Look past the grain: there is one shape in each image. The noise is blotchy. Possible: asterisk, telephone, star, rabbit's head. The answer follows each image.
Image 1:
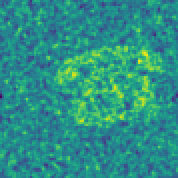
telephone
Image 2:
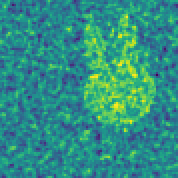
rabbit's head
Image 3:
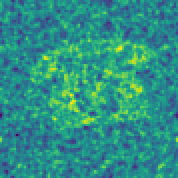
telephone
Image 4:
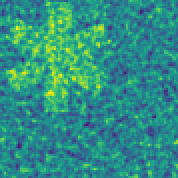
asterisk
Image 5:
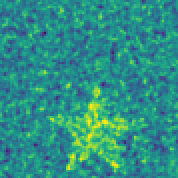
star
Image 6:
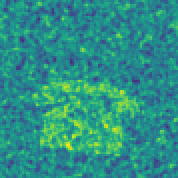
telephone
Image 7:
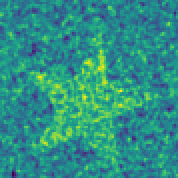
star
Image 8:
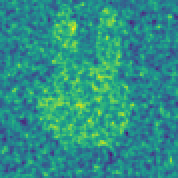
rabbit's head
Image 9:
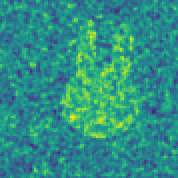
rabbit's head
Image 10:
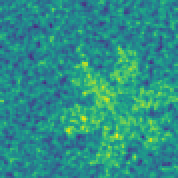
asterisk
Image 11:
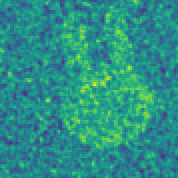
rabbit's head
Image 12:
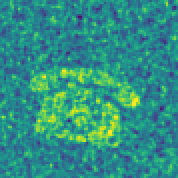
telephone
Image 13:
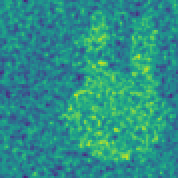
rabbit's head
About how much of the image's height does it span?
nearly all
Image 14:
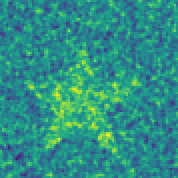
star
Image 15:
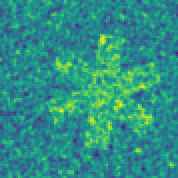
asterisk
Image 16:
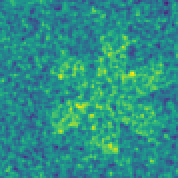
asterisk
